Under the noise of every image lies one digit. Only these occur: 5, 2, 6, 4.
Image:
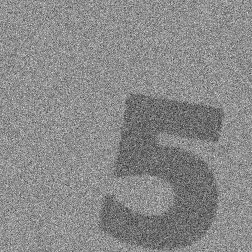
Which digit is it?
5
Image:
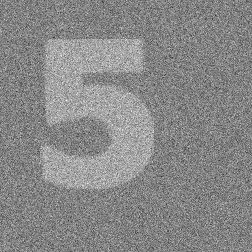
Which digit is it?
5
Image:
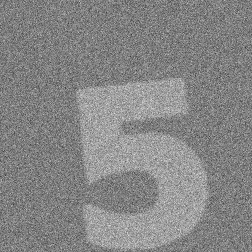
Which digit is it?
5
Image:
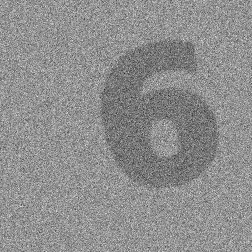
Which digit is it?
6
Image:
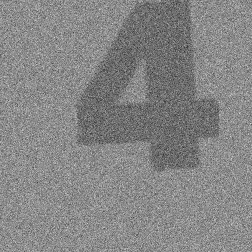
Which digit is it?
4
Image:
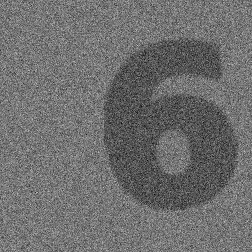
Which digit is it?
6
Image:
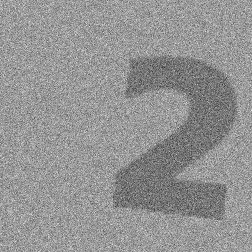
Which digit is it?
2
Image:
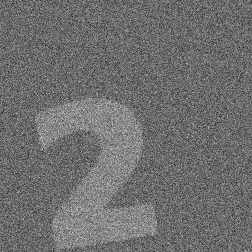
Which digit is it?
2
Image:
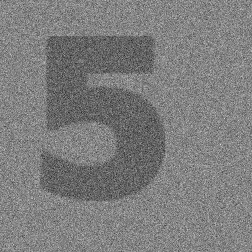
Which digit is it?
5
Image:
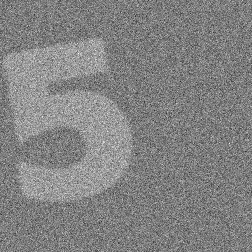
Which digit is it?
5
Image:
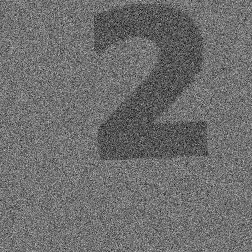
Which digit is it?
2
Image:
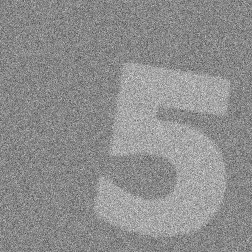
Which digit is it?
5
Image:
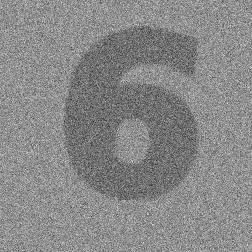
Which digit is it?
6
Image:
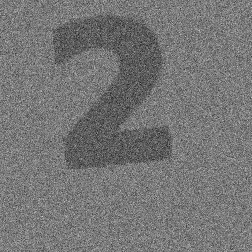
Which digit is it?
2
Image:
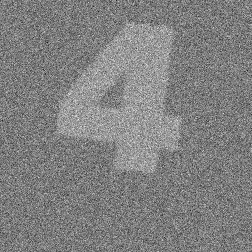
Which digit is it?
4
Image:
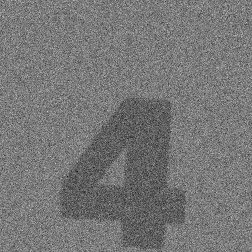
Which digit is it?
4
